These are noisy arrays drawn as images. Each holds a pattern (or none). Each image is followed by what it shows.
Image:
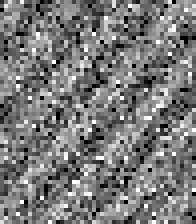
diagonal stripes
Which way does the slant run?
bottom left to top right
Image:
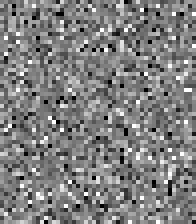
only noise
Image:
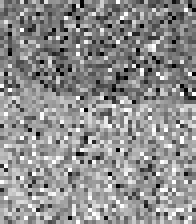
a sharp edge
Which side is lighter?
bottom
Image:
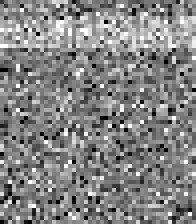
one horizontal stripe
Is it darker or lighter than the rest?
lighter
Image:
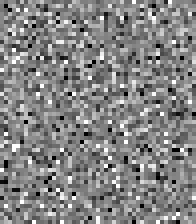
only noise
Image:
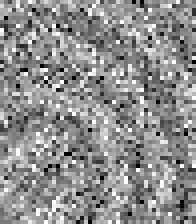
rings round one point
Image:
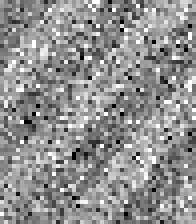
diagonal stripes
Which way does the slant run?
bottom left to top right
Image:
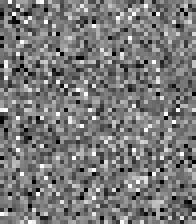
only noise
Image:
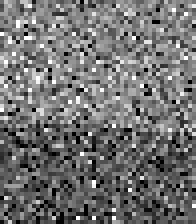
a sharp edge
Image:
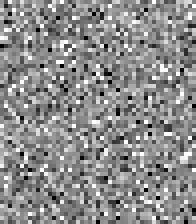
only noise
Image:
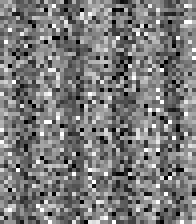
vertical stripes
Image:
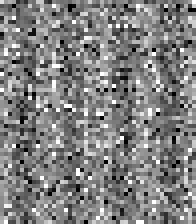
vertical stripes
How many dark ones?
4
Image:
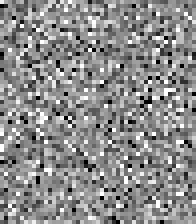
only noise
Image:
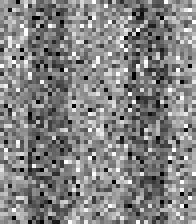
vertical stripes
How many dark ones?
2
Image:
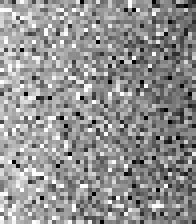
a smooth slope
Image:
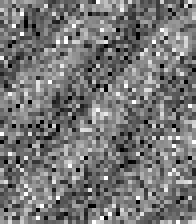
diagonal stripes
